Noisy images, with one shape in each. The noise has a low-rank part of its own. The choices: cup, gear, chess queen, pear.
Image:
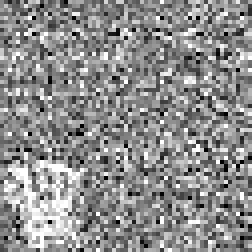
chess queen
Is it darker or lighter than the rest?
lighter
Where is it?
bottom left
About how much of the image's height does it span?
a third
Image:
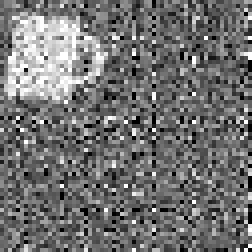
cup
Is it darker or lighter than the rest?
lighter
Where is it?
top left
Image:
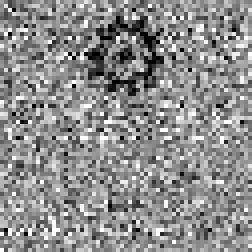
gear
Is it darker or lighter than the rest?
darker
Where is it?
top middle
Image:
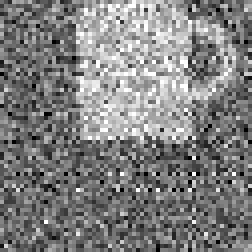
cup
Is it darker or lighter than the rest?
lighter
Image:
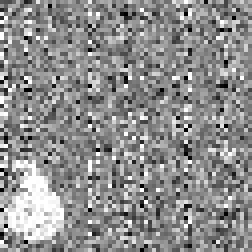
pear
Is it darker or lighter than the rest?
lighter
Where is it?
bottom left
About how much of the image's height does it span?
a third
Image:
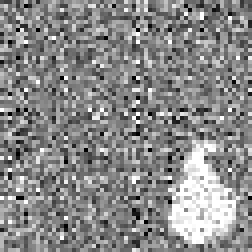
pear
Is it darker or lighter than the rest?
lighter
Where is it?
bottom right
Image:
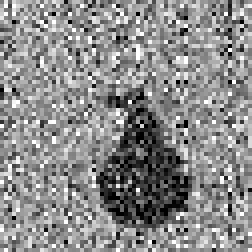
pear
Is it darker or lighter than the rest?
darker
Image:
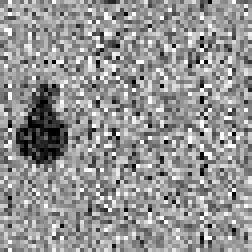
pear
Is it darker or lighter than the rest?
darker
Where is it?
middle left
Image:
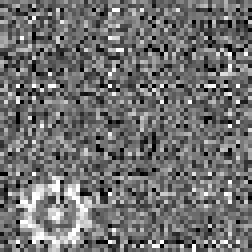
gear
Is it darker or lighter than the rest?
lighter
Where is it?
bottom left
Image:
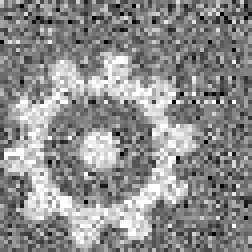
gear
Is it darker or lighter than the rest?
lighter
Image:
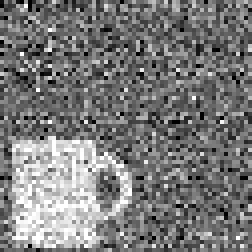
cup
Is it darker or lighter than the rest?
lighter
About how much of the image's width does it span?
half
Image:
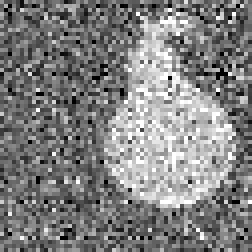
pear
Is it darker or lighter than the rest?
lighter
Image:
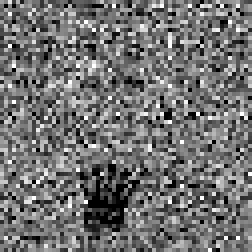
chess queen
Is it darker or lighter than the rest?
darker
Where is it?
bottom middle
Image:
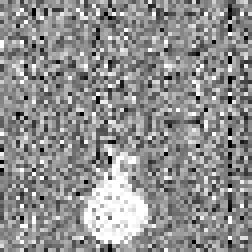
pear
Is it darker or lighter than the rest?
lighter
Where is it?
bottom middle
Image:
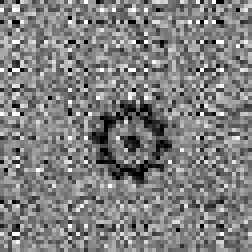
gear
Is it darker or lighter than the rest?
darker
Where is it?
centre
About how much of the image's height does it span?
a third
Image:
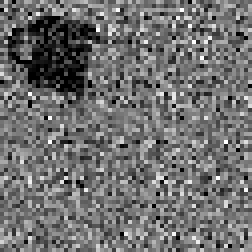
cup
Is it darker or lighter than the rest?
darker
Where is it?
top left
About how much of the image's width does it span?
a third
